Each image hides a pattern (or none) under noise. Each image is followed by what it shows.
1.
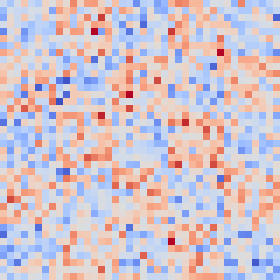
a checkerboard
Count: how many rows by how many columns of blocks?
5 by 5
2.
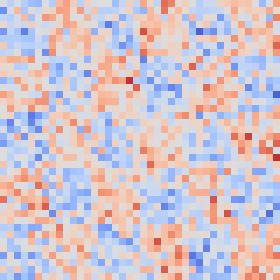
a checkerboard
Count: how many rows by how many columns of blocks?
5 by 6
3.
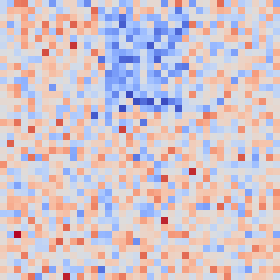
one block
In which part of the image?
top middle
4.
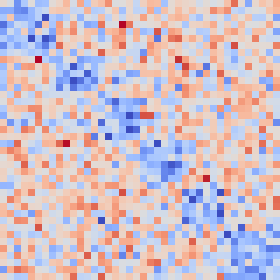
blocks along the diagonal
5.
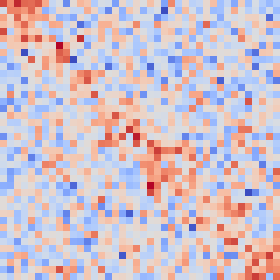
blocks along the diagonal
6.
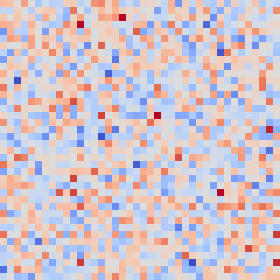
only noise
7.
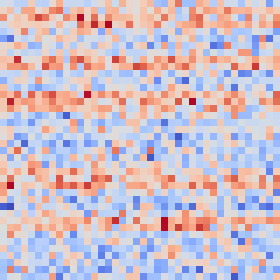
bands of rows
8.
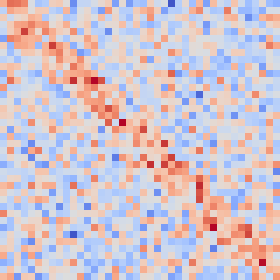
a diagonal band
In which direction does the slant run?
top left to bottom right
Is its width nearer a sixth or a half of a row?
a sixth
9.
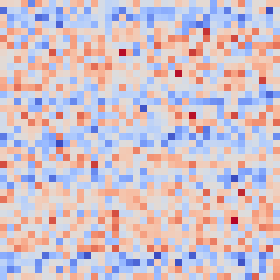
bands of rows
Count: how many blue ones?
5
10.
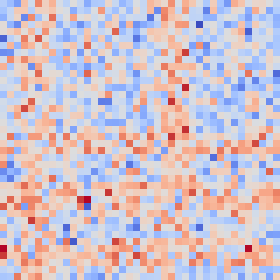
bands of rows crossing bands of columns
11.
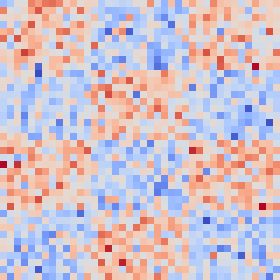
a checkerboard
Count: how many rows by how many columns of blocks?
4 by 3
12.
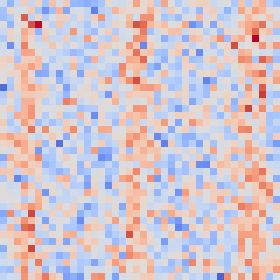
bands of columns
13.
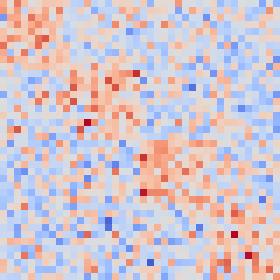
blocks along the diagonal
